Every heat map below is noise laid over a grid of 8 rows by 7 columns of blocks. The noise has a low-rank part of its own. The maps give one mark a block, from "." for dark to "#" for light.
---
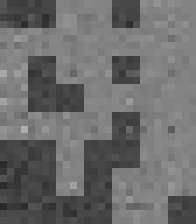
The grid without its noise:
. . # # . # #
# # # # # # #
# . # # . # #
# . . # # # #
# # # # . # #
. . # . . # #
. . # . # # #
. . . . # # .
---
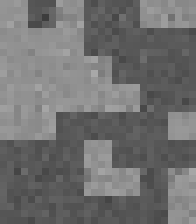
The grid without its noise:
# . # . . # #
# # # . . . .
# # # # . . .
# # # # # . .
# # . . . . #
. . . # . . .
. . . # # . #
. . . . . . #
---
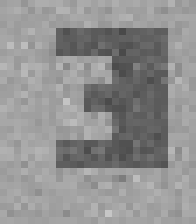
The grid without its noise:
# # # # # # #
# # . . . . #
# # # # . . #
# # # . . . #
# # # # . . #
# # . . . . #
# # # # # # #
# # # # # # #
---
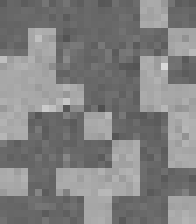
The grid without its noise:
. . . . . # .
. # . . . . #
# # . . . # .
# # # . . # #
# . . # . . #
. . . . # . #
# . # # # . .
. . . # . . #
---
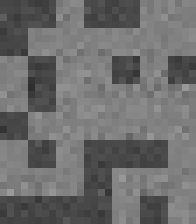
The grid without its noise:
. . # . . # #
. # # # # # #
# . # # . # .
# . # # # # #
. # # # # # #
# . # . . . #
# # # . # # #
. . . . # . #
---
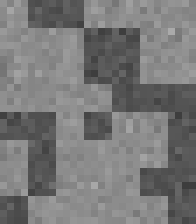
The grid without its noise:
# . . # # # #
# # # . . # #
# # # . . # #
# # # # . . .
. . # . # # .
# . # # # # .
# . # # # . .
. # # # # # .
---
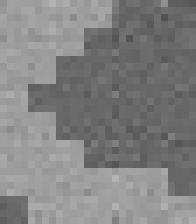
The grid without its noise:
# # # # . . .
# # # . . . .
# # . . . . .
# . . . . . .
# # . . . . .
# # # . . . .
# # # # # # .
. # # # # # #
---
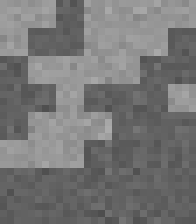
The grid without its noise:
# # . # # # #
# . . # # # .
. # # # # . .
. . # . . . #
. # # # . . .
# # # . . . .
. . . . . . .
. . . . . . .
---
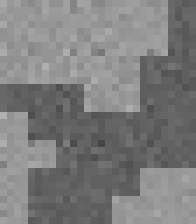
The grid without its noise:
# # # # # # .
# # # # # # .
# # # # # . .
. . . # # . .
# . . . . . .
# # . . . . .
# . . . . # #
# . . . # # #
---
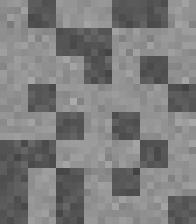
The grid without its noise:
# . # # . . #
# # . . # # #
# # # . # . #
# . # # # # .
# # . # . # #
. . # # # . #
. # . # . # #
. # . # # # .
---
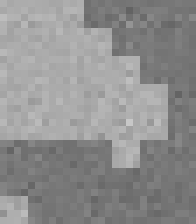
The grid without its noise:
# # # . . . .
# # # # . . .
# # # # # . .
# # # # # # .
# # # # # # .
. . . . # . .
. . . . . . .
# . . . . . .
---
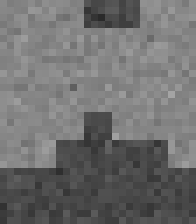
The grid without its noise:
# # # . . # #
# # # # # # #
# # # # # # #
# # # # # # #
# # # . # # #
# # . . . . #
. . . . . . .
. . . . . . .
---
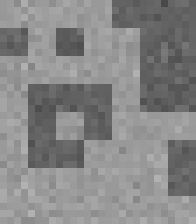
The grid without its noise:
# # # # . . .
. # . # # . .
# # # # # . .
# . . . # . .
# . # . # # #
# . . # # # .
# # # # # # .
# # # # # # #
